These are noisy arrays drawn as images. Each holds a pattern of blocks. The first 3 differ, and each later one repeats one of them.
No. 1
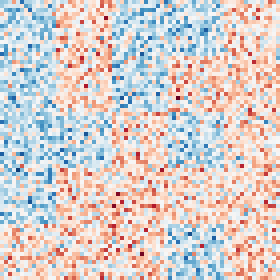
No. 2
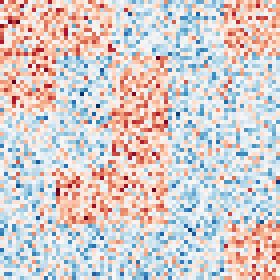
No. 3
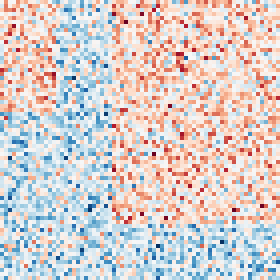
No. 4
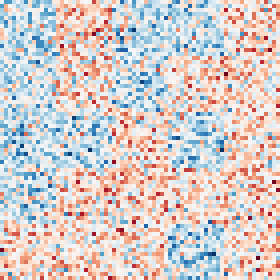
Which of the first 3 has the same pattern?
1
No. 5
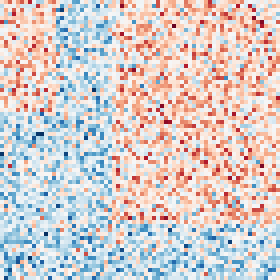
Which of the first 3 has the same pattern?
3
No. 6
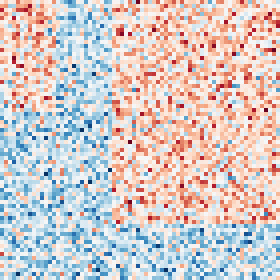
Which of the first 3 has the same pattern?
3
